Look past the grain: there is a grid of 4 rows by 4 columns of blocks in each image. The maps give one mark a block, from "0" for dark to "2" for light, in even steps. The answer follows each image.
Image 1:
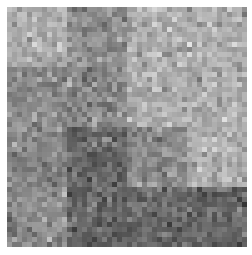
2 1 2 2
1 1 2 2
1 0 1 2
1 0 0 0
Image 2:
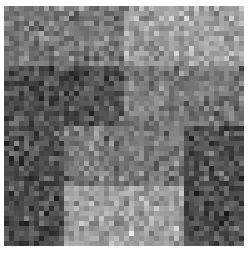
1 1 2 2
0 0 1 1
0 1 1 0
0 2 2 0
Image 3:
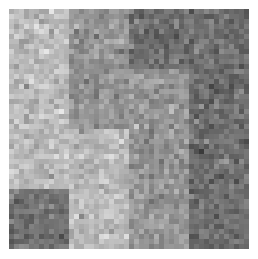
2 1 0 0
2 1 1 0
2 2 1 0
0 2 1 0
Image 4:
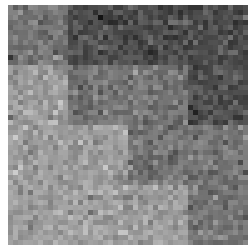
1 0 0 0
2 1 1 0
2 2 1 1
2 2 2 1
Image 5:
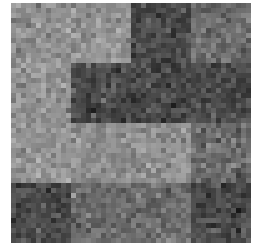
2 2 0 1
2 0 0 0
2 2 2 1
0 1 1 0
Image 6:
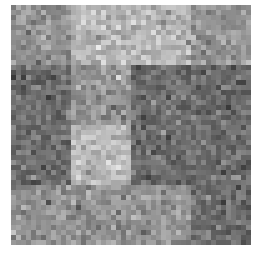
1 2 2 1
0 1 0 0
0 2 0 0
1 1 1 0
